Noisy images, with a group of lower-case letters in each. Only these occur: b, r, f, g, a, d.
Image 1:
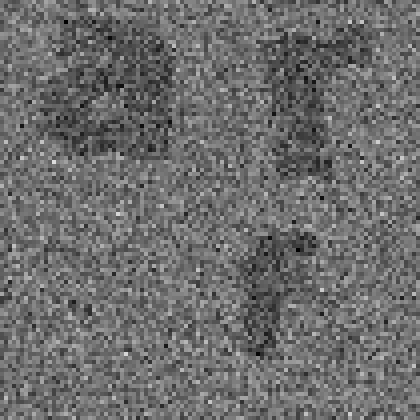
top left: a; top right: r; bottom right: f
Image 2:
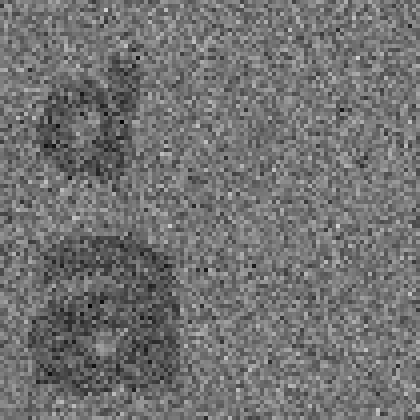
top left: d; bottom left: a
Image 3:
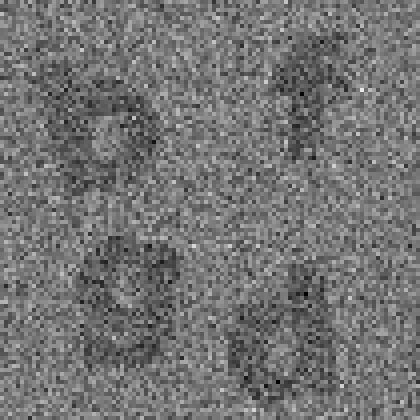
top left: b; top right: f; bottom left: g; bottom right: d
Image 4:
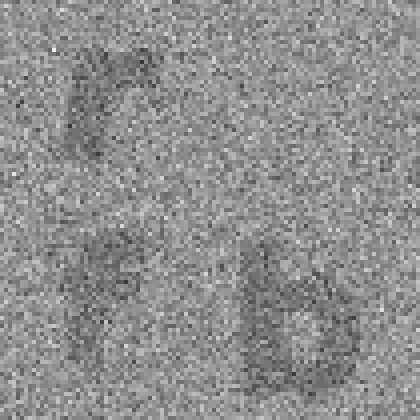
top left: r; bottom left: f; bottom right: b
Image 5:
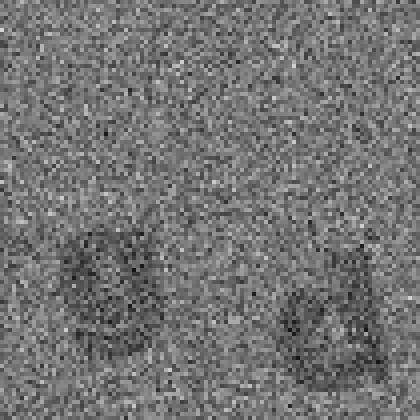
bottom left: g; bottom right: d
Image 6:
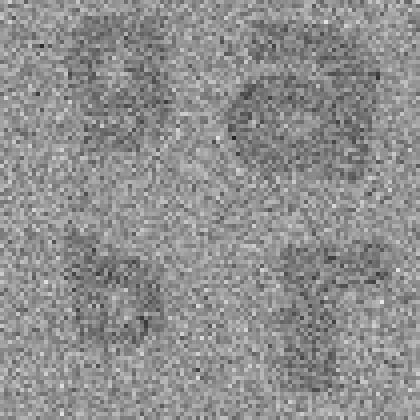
top left: g; top right: a; bottom left: b; bottom right: r
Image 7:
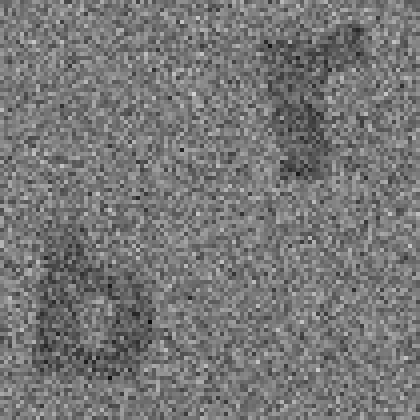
top right: r; bottom left: b
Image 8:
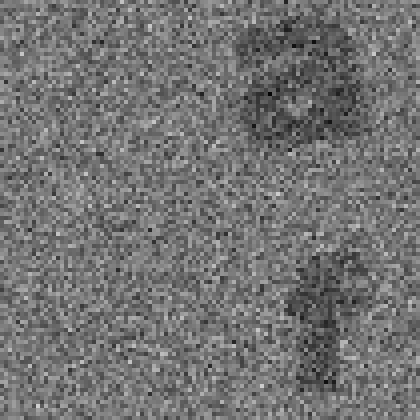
top right: a; bottom right: f
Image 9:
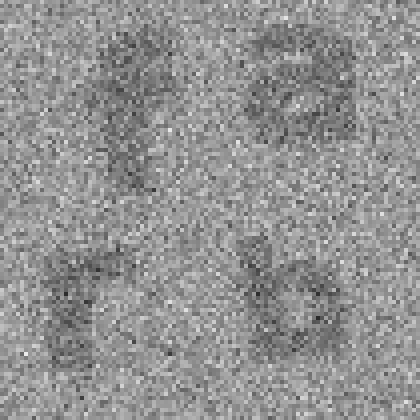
top left: f; top right: a; bottom left: r; bottom right: b
